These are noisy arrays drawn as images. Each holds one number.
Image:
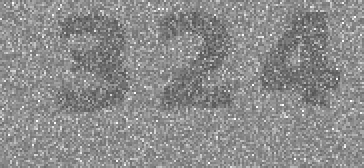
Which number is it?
324
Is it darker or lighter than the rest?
darker
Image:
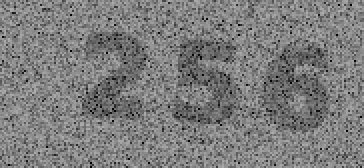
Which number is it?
256
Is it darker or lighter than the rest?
darker
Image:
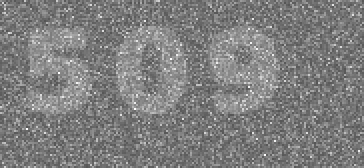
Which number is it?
509
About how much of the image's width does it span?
two thirds
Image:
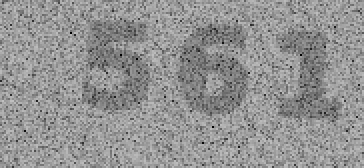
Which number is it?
561
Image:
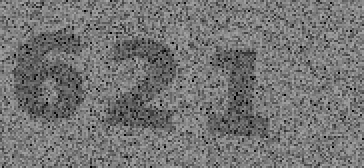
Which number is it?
621
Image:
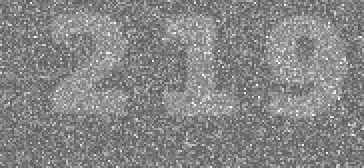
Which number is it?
219
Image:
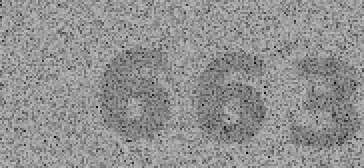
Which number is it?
663
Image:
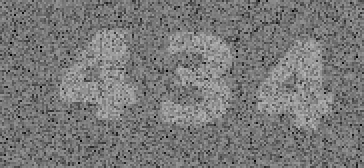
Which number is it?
434
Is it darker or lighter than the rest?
lighter
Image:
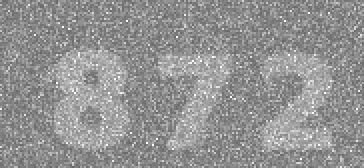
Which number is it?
872
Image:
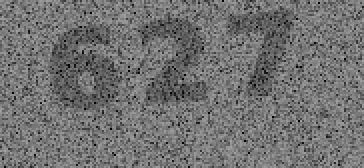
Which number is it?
627
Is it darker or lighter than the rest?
darker
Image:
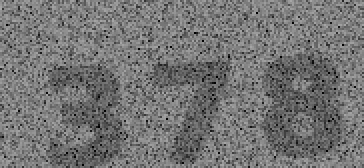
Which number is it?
378
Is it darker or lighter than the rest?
darker
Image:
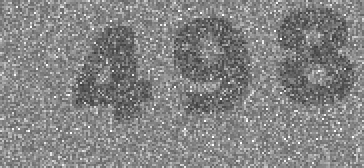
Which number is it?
498
